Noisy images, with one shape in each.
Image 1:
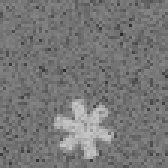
asterisk
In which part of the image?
bottom middle
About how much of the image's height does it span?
a third
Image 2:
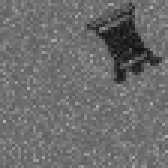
chess rook
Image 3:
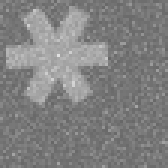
asterisk
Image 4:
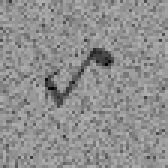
musical note
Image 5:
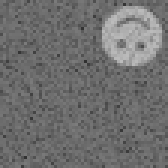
smiling face
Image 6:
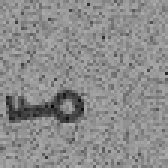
key
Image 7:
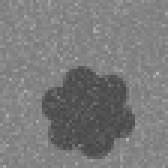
flower
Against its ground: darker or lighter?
darker
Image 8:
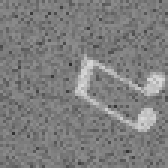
pair of musical notes
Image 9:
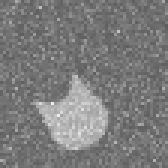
cat's head
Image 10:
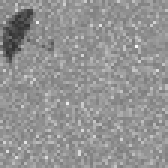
umbrella
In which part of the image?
top left
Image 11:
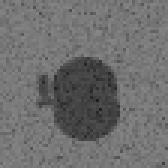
apple
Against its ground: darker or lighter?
darker
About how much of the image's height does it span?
half
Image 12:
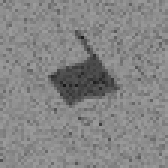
flag
